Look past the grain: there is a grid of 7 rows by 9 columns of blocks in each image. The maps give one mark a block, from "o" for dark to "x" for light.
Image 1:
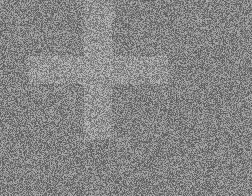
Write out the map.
o o o x o o o o o
o o o x o o o o o
o x x x x x o o o
o o o x o o o o o
o o o x o o o o o
o o o o o o o o o
o o o o o o o o o
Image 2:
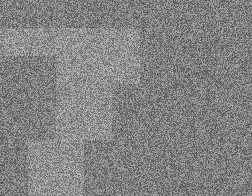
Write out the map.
o o o o o o o o o
x x x x x o o o o
o o x x x o o o o
o o x x o o o o o
o o x x o o o o o
o x x o o o o o o
o x x o o o o o o
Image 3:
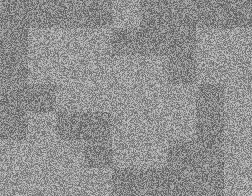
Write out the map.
o o o o x o o o o
o x x x o o o x x
o x x x x x o x x
o o x x x x x o x
o x o o x x x o x
x x x o x x o o x
x x x x o o o o x
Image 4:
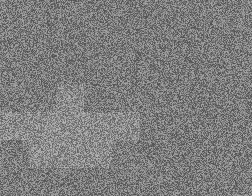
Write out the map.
o o o o o o o o o
o o o o o o o o o
o o o o o o o o o
o o x o o o o o o
x x x x x o o o o
o x x x o o o o o
o o o o o o o o o
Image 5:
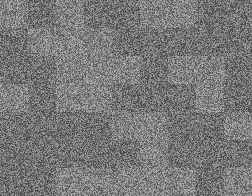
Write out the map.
x o x o o x x o o
o x x x o o o o o
o o x x x o x x o
x o x x o o o x o
o o o o x x o o x
o o o o o x o o o
o o x x x x x o x
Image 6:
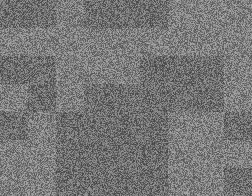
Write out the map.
o o x o o o x x x
x x x x x x x x x
o o x x x o o o x
x o x o o o o o x
o x o o o o x x o
x x o o o o x x x
x x o o o o x x o
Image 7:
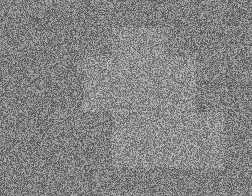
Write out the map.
o o o o o o o o o
o o o o x x o o o
o o o x x x x o o
o o o x x x x o o
o o o o x x x x o
o o o o x x x x o
o o o o o o o o o
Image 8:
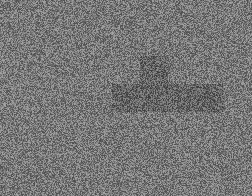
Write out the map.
x x x x x x x x x
x x x x x x x x x
x x x x x o x x x
x x x x o o o o x
x x x x x x x x x
x x x x x x x x x
x x x x x x x x x
